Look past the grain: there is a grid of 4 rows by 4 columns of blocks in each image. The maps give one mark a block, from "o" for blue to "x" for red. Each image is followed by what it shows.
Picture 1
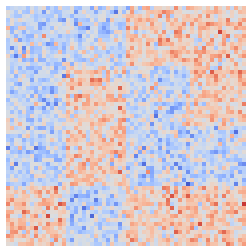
o o x x
o x o x
o x o o
x o x x
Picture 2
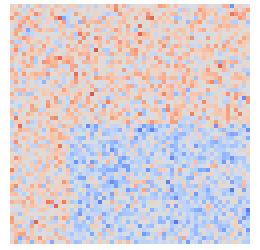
x x x x
x x x x
x o o o
x o o o
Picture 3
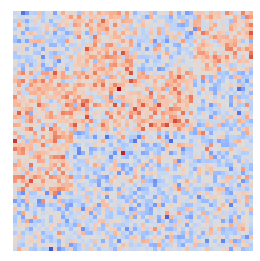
o x o x
x x x o
x o o o
o o o o
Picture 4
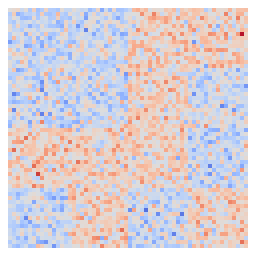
o o x x
o o x o
x x x o
o x o x
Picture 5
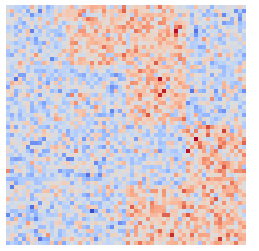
o x x o
o o x o
o o o x
o o x x
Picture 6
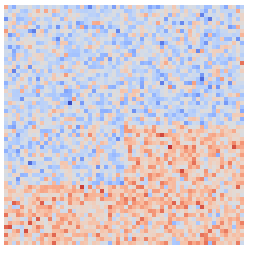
o o o o
o o o o
o o x x
x x x x
